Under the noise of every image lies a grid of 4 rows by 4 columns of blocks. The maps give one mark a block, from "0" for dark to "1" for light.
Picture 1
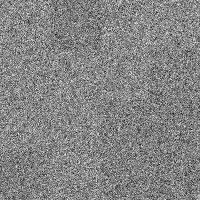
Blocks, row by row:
1 0 1 1
1 1 1 0
1 1 0 0
0 1 0 0
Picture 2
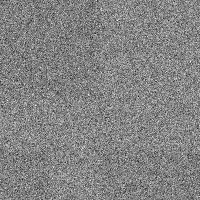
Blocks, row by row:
0 0 1 1
0 0 1 1
1 1 1 1
0 1 0 0
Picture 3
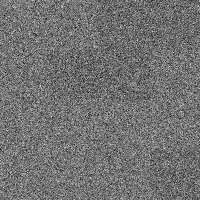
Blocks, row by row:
1 1 0 0
1 0 0 1
1 1 1 1
1 1 1 0
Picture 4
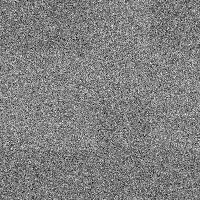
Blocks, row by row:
0 0 1 0
1 1 1 1
1 1 0 1
0 0 0 0
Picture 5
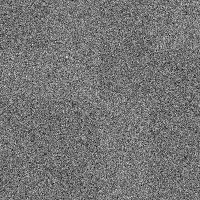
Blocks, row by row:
0 1 0 1
1 1 0 0
0 0 1 0
0 0 1 0
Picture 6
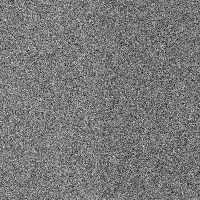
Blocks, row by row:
1 1 0 0
1 1 0 0
1 1 0 0
1 1 0 0
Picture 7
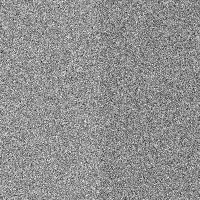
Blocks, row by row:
1 1 0 0
1 1 0 0
1 1 0 0
1 1 0 0
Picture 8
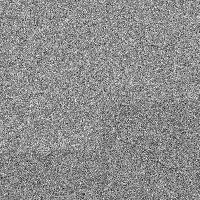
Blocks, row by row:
1 1 1 1
1 1 1 1
1 1 0 0
0 0 0 0
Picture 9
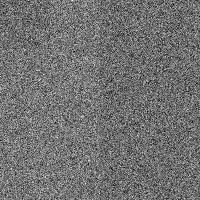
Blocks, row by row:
0 1 0 0
1 1 0 0
1 1 0 0
1 1 0 0
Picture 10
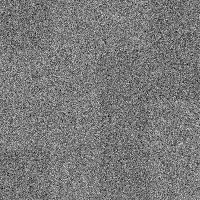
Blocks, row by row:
0 1 1 0
1 1 0 0
1 1 0 1
0 1 0 1
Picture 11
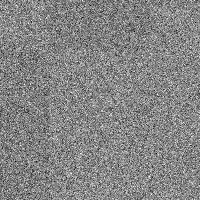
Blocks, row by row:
1 0 0 1
0 1 1 1
0 1 1 1
0 1 1 1
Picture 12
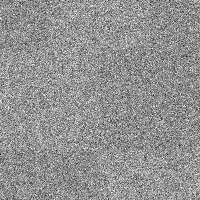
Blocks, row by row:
0 1 1 0
1 1 0 0
1 1 0 0
0 0 1 1
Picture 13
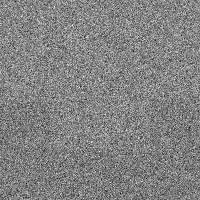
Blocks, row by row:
1 1 1 1
1 1 1 1
0 1 1 0
0 0 0 0
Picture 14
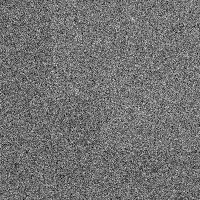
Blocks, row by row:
0 1 1 1
0 1 1 1
0 0 1 1
0 0 0 0
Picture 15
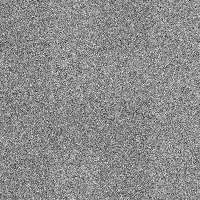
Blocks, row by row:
0 1 0 1
0 1 1 1
0 0 0 1
0 1 0 1
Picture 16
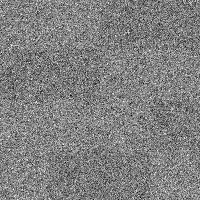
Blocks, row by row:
1 1 0 0
0 0 1 1
1 1 1 0
1 0 0 1
